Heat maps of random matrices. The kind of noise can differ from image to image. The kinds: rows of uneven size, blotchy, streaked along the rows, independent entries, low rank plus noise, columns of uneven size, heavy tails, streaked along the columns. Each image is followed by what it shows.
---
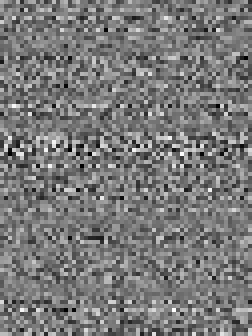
rows of uneven size
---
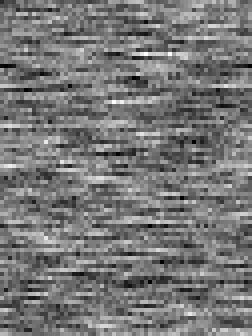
streaked along the rows
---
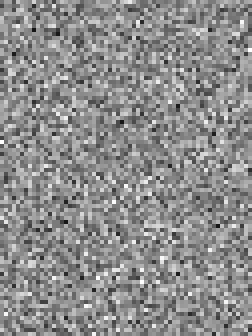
independent entries
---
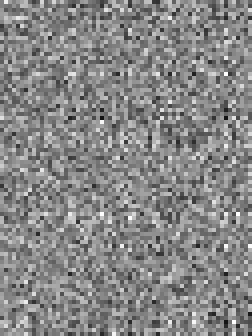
low rank plus noise
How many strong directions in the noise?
one
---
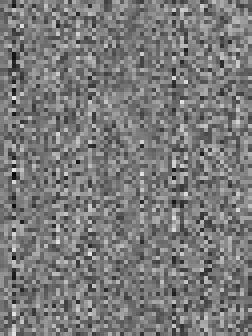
columns of uneven size
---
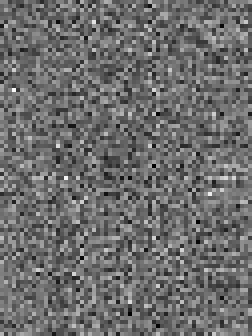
low rank plus noise
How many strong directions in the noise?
five to eight
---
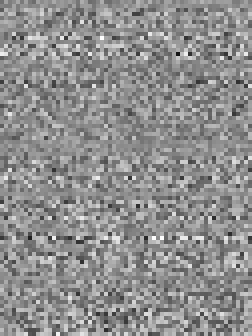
rows of uneven size
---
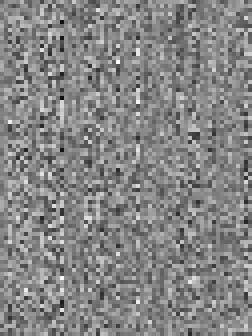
columns of uneven size
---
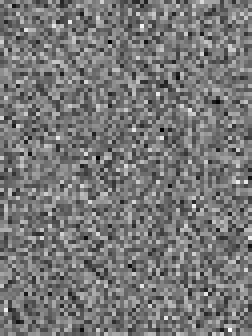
independent entries
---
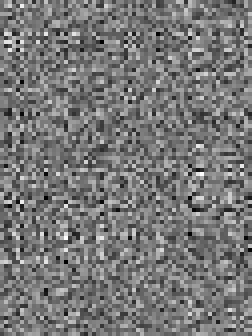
low rank plus noise
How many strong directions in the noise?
two
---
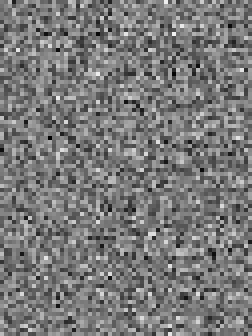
low rank plus noise
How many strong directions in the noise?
five to eight
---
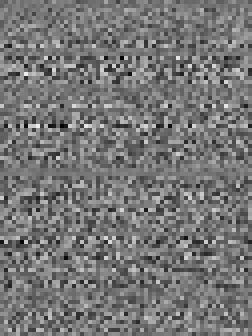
rows of uneven size
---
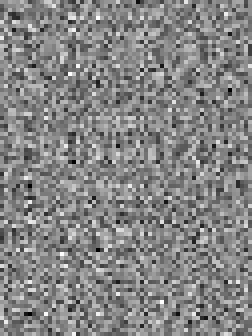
low rank plus noise
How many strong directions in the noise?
three or four
